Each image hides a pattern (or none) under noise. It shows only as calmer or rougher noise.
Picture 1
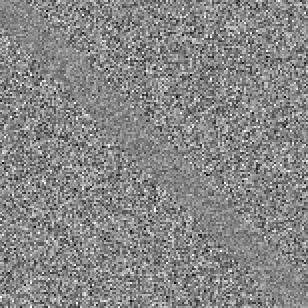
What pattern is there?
a diagonal band
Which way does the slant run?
top left to bottom right
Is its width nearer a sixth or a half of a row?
a sixth
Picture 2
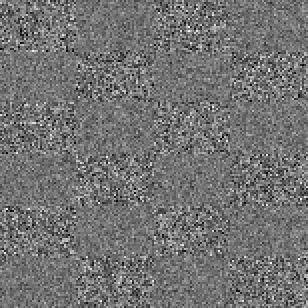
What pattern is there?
a checkerboard
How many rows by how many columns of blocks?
6 by 4
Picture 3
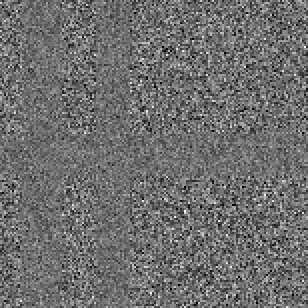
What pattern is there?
bands of rows crossing bands of columns
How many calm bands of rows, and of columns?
1 and 2
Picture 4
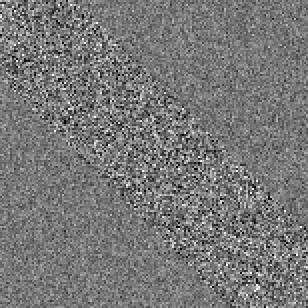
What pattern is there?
a diagonal band
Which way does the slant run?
top left to bottom right
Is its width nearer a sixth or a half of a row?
a half
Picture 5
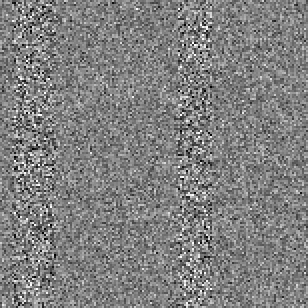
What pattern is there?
bands of columns
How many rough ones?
2
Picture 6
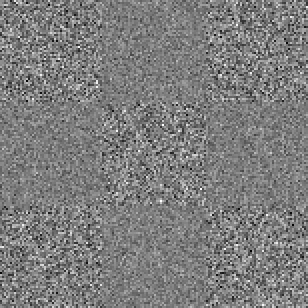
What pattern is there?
a checkerboard
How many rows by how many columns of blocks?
3 by 3
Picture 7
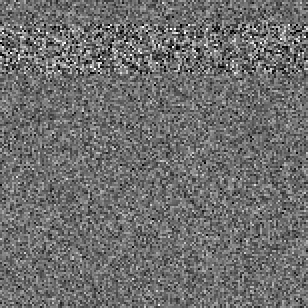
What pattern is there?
one band of rows
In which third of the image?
top
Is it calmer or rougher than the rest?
rougher
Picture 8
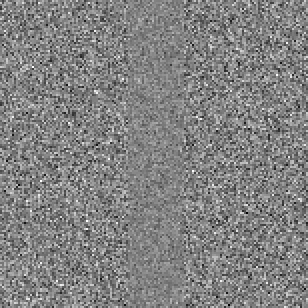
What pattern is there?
one band of columns
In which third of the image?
middle
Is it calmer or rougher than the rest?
calmer
